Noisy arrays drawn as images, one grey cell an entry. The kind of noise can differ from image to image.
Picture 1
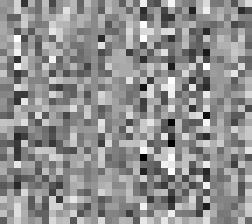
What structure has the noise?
columns of uneven size
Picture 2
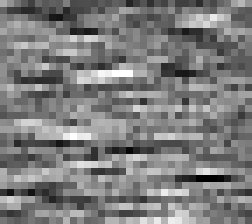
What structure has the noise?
streaked along the rows
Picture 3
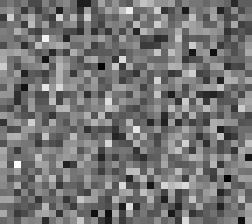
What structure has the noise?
independent entries
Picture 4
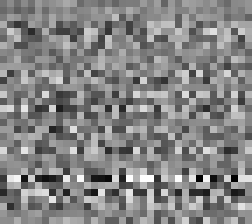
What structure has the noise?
rows of uneven size
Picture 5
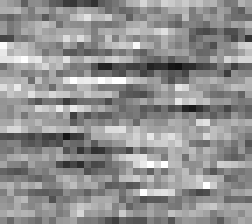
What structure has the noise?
streaked along the rows
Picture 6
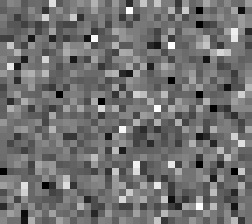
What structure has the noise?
heavy tails
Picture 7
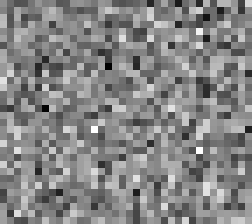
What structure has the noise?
low rank plus noise
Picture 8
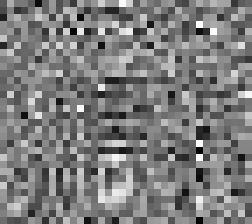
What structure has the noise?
low rank plus noise
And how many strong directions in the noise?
two
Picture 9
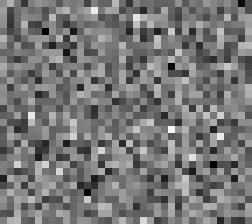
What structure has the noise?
independent entries
